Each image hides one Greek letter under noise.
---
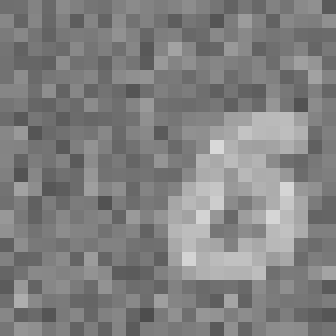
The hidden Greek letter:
delta
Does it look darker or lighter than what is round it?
lighter
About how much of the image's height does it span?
half
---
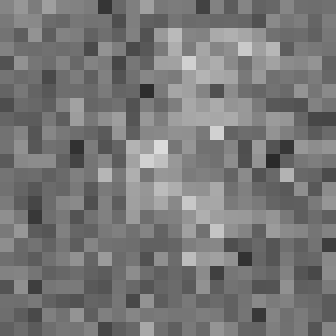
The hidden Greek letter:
xi
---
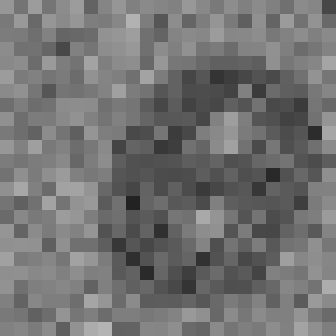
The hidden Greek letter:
theta
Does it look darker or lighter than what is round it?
darker
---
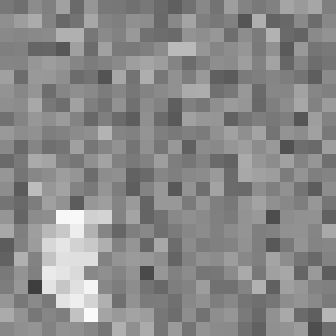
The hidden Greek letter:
xi
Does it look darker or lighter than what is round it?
lighter
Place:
bottom left
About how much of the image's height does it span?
a third
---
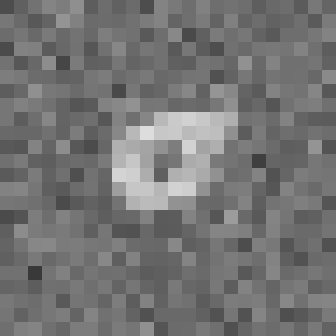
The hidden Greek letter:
sigma
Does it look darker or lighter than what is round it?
lighter
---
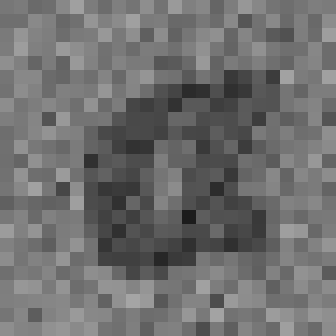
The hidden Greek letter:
alpha
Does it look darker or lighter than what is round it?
darker
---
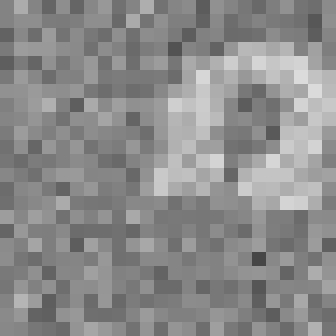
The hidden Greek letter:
omega
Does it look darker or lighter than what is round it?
lighter
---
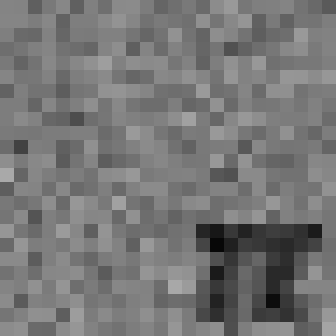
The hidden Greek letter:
pi
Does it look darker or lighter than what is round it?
darker
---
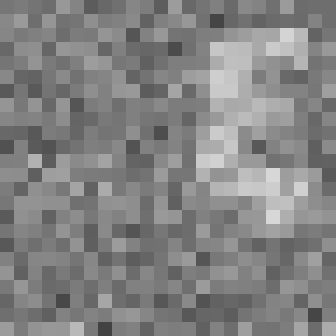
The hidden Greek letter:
xi
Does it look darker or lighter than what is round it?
lighter
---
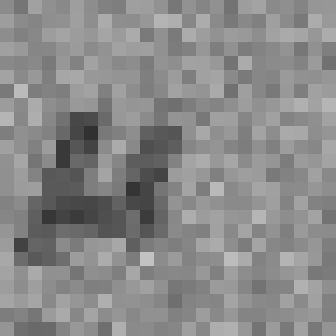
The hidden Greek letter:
mu
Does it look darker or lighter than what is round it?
darker
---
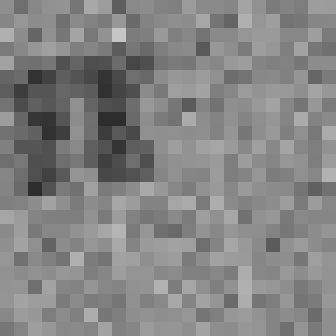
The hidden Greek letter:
pi
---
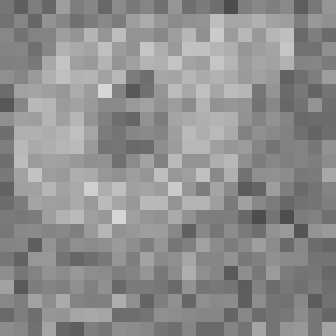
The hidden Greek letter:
sigma
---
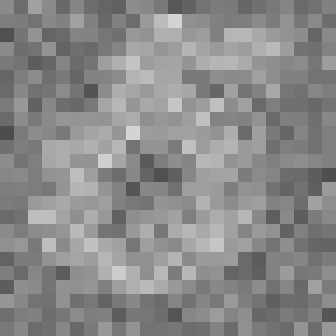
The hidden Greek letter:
delta
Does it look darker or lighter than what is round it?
lighter
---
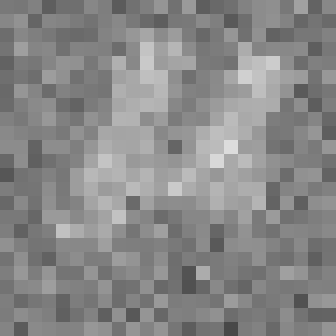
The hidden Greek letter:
mu
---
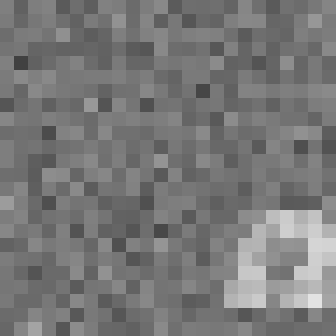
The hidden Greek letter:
omega
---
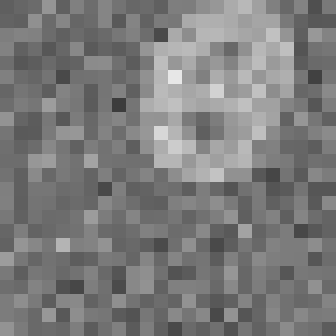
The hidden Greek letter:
theta
